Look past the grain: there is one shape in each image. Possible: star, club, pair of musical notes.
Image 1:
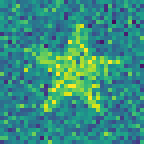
star
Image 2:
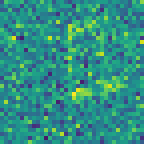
pair of musical notes
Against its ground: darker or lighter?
lighter
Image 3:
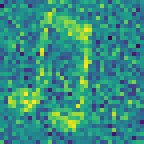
pair of musical notes
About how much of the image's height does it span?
nearly all
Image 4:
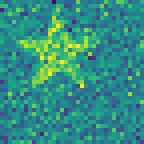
star
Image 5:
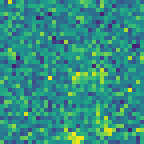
pair of musical notes
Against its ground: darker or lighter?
lighter
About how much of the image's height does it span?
half
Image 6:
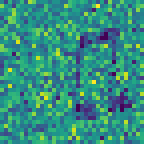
pair of musical notes
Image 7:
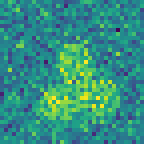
club
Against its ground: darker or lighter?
lighter
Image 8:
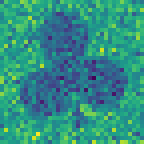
club
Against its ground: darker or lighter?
darker
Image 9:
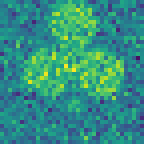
club
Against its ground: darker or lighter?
lighter
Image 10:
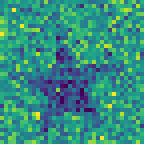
star
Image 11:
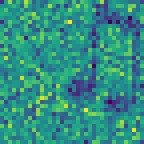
pair of musical notes
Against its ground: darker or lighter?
darker
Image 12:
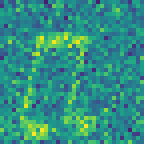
pair of musical notes
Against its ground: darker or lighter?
lighter
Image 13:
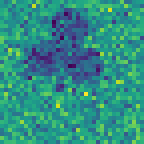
club
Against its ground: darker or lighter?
darker
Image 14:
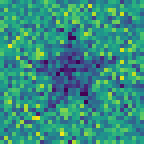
star
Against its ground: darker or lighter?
darker
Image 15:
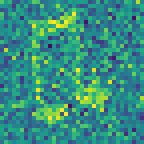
pair of musical notes
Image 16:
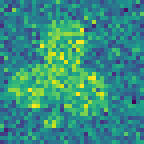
club
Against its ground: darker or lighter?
lighter
